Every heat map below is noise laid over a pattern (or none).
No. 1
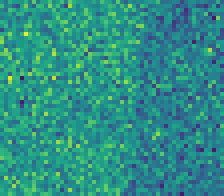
a sharp edge
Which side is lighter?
left
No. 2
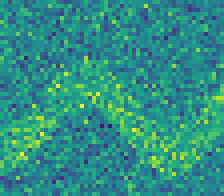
a wavy band
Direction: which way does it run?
left to right
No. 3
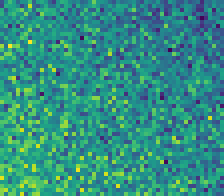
a smooth slope
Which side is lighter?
bottom left
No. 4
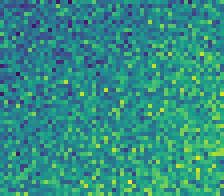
a smooth slope
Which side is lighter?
bottom right
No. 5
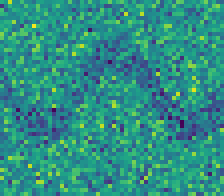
a wavy band
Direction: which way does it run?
left to right
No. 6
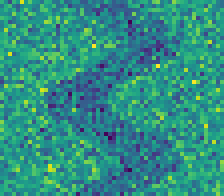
a wavy band
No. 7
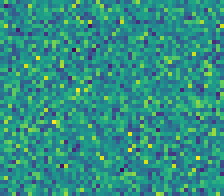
only noise
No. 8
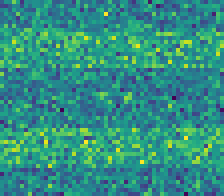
horizontal stripes
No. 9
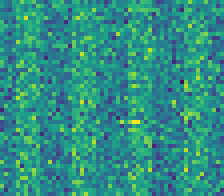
vertical stripes
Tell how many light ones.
4
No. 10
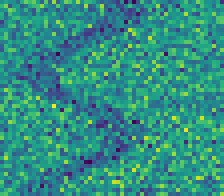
a wavy band
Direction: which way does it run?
top to bottom
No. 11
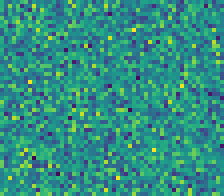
only noise
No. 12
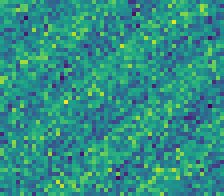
diagonal stripes
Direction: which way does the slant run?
bottom left to top right
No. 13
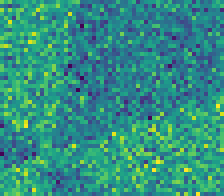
spokes from one point
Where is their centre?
bottom left
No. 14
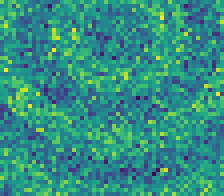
rings round one point
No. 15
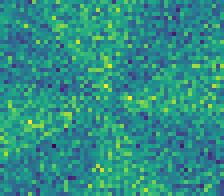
spokes from one point
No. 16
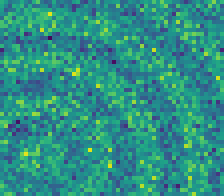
rings round one point
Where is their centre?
bottom left
